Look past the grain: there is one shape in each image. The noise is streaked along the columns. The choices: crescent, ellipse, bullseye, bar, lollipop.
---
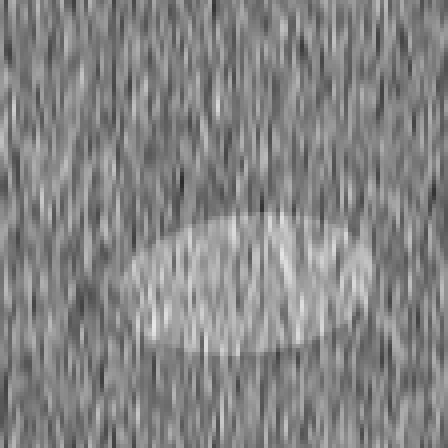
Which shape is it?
ellipse
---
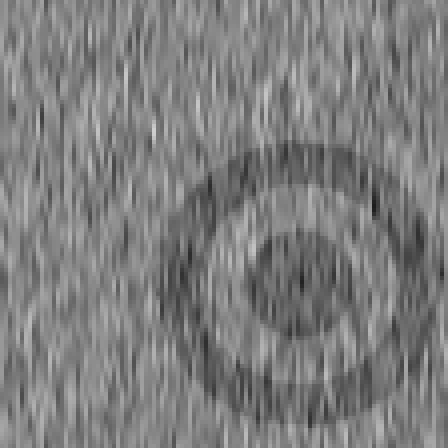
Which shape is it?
bullseye
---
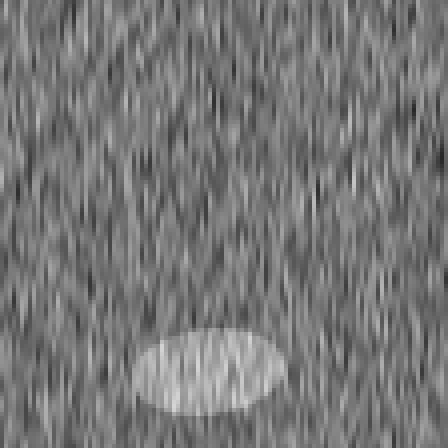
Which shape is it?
ellipse
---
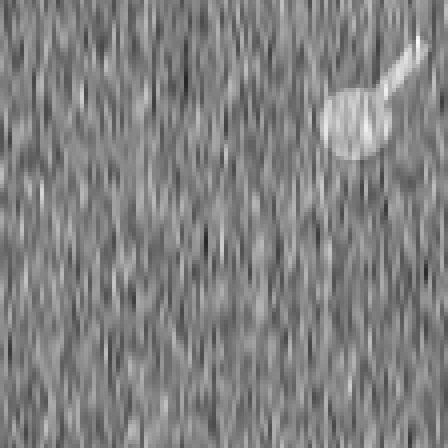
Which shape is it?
lollipop
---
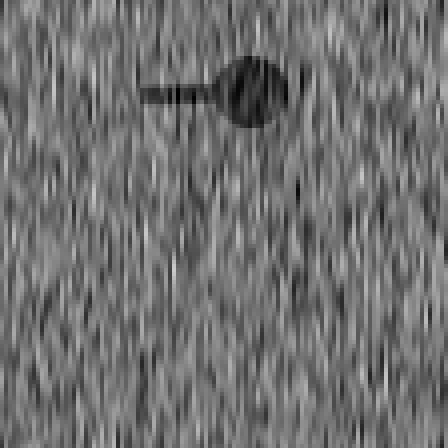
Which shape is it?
lollipop
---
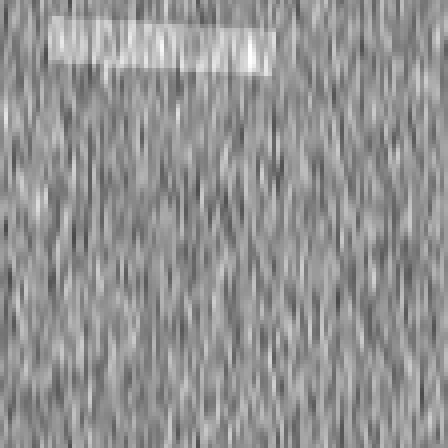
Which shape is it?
bar
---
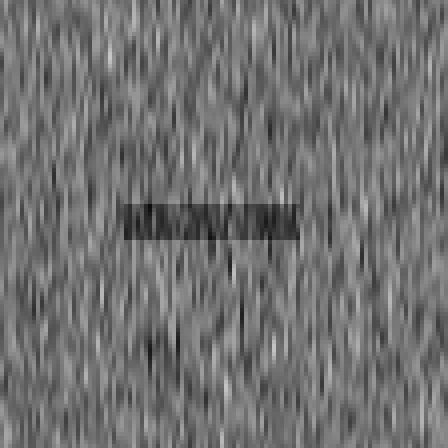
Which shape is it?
bar
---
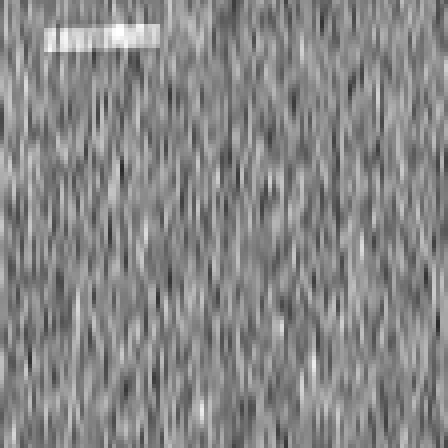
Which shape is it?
bar
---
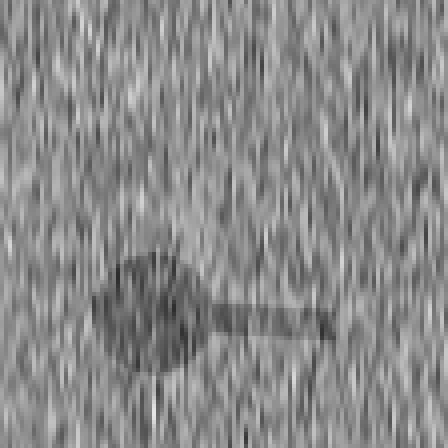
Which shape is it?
lollipop
